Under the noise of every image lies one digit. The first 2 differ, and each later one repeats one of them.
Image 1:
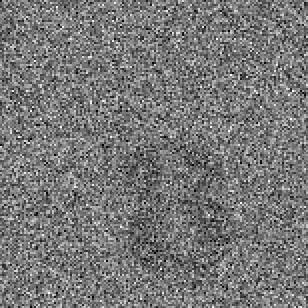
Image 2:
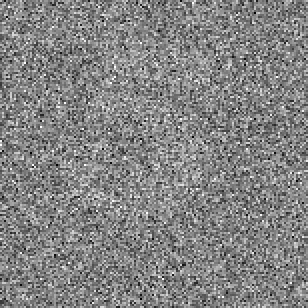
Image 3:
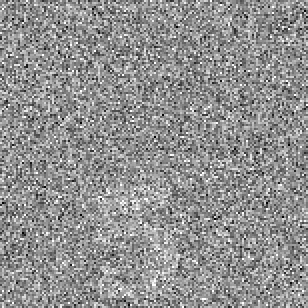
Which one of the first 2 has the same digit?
2
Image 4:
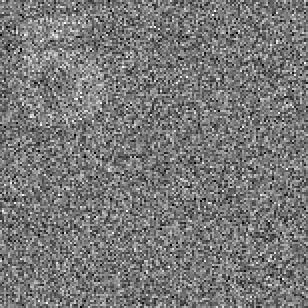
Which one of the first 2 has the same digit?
2
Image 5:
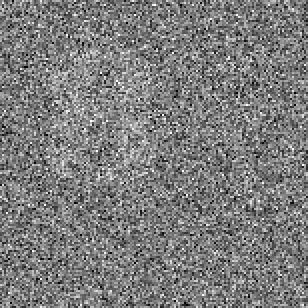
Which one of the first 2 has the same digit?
1
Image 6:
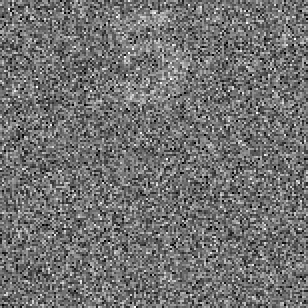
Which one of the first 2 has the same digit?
2
